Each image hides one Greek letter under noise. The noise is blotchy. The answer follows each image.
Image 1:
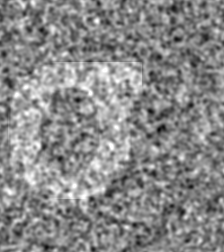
sigma
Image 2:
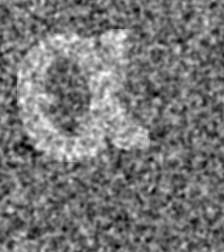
alpha
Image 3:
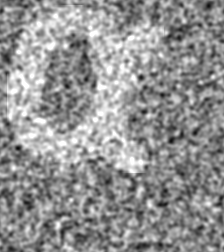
alpha
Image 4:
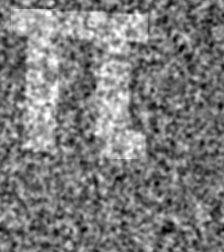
pi
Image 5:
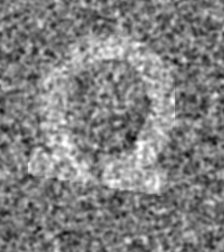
omega
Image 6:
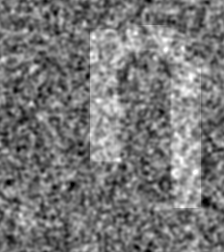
eta
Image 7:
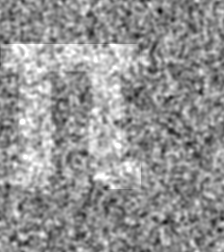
pi
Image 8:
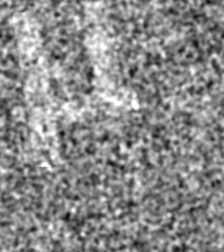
mu
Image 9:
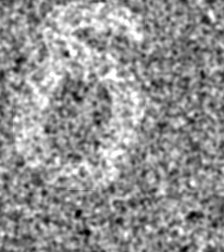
delta
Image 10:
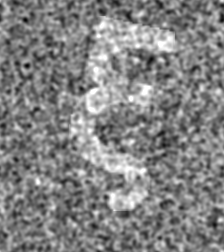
xi
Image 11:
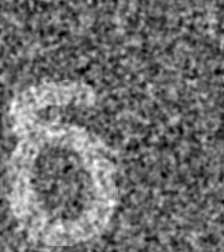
delta
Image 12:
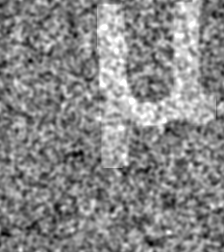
mu
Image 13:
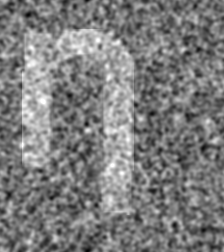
eta
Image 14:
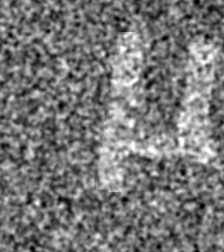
mu
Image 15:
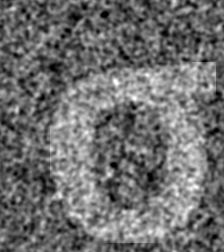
sigma
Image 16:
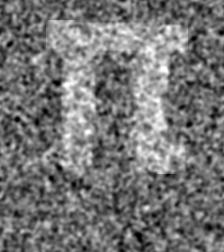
pi
